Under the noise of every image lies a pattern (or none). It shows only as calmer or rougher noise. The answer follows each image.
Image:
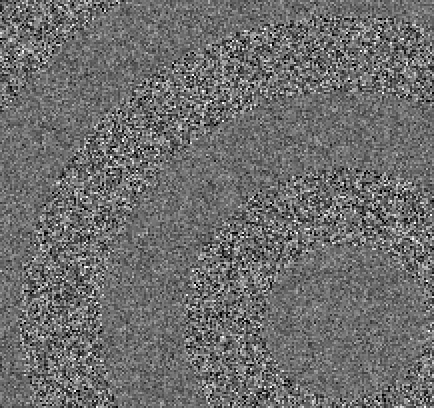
rings round one point
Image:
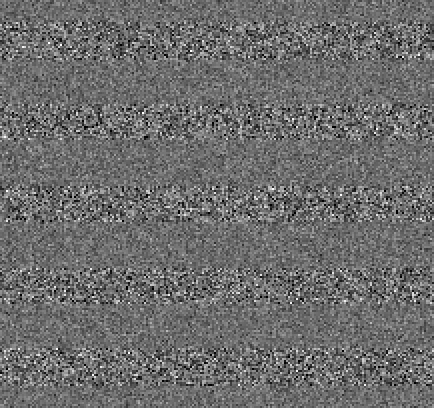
horizontal stripes
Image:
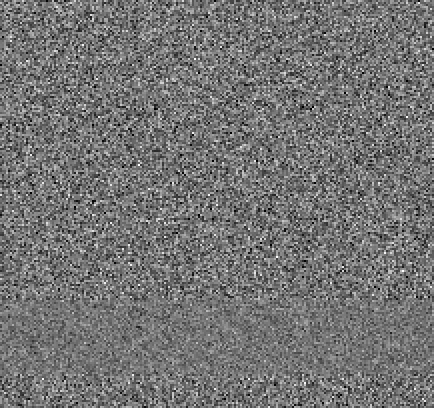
one horizontal stripe
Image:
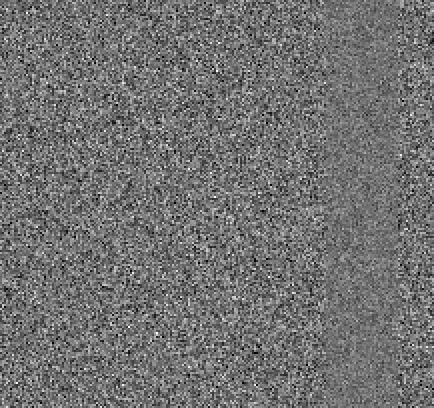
one vertical stripe
